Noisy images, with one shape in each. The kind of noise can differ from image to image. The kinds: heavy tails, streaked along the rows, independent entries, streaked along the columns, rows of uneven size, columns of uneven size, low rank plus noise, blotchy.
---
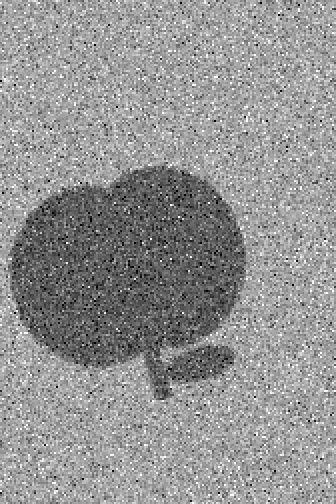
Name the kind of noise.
heavy tails
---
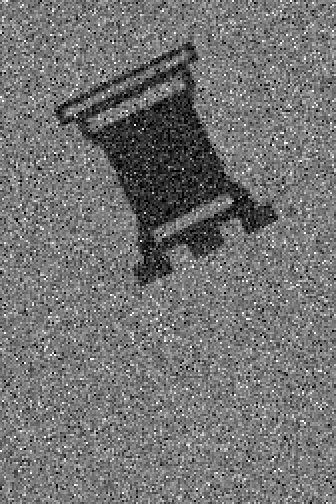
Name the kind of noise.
heavy tails
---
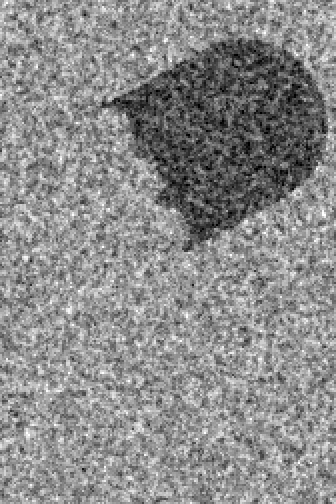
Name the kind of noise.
blotchy
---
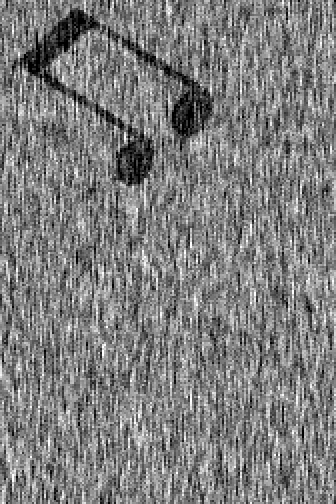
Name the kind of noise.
streaked along the columns
